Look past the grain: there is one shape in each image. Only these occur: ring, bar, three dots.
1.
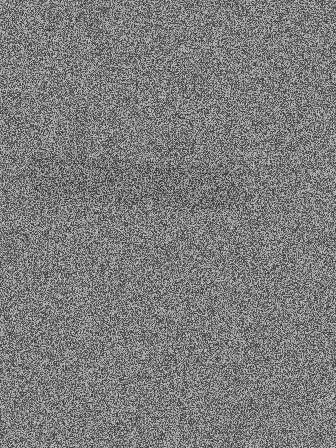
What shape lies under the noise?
bar
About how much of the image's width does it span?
two thirds
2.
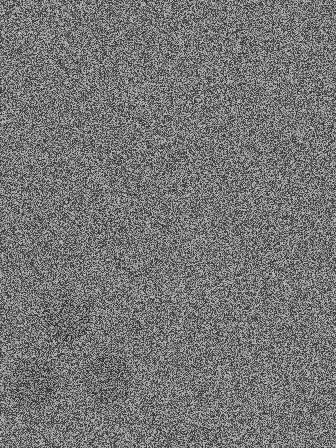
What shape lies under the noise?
three dots
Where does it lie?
bottom left
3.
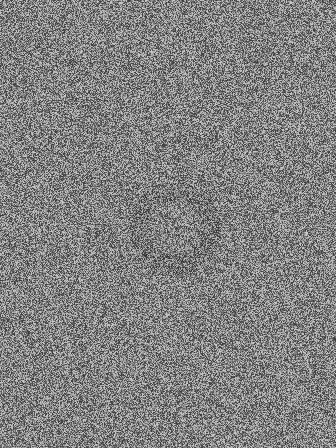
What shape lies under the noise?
ring
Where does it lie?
centre
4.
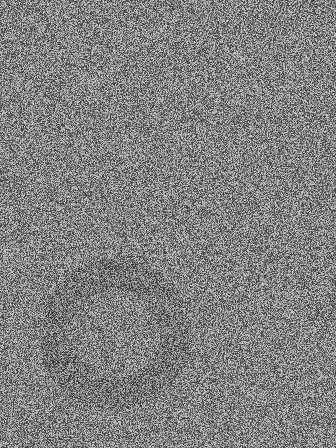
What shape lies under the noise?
ring
